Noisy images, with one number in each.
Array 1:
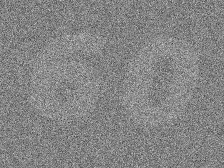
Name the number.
60
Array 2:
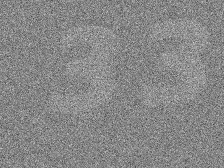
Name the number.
33
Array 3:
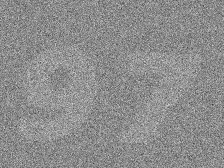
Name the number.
97
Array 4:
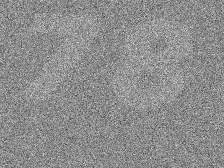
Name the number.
78
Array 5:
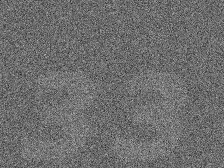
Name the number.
33
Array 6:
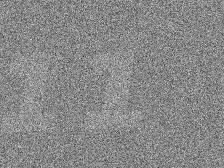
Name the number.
11
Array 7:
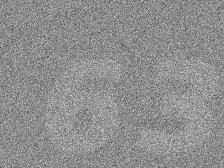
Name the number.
63
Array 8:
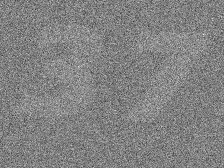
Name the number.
37
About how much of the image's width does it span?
nearly all
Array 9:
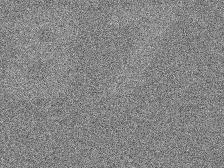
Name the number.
87
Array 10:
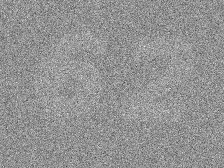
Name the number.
62
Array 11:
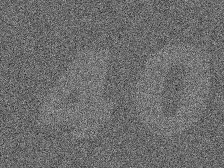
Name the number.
40
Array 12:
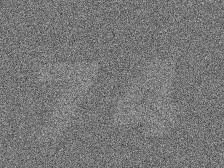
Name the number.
74
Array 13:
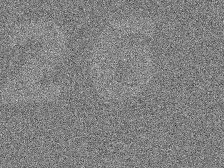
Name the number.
26
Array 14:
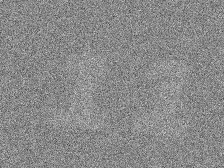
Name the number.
11
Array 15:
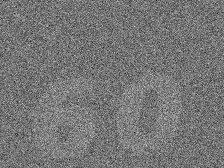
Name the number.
60
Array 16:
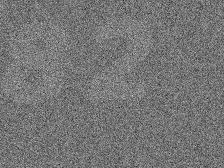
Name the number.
82
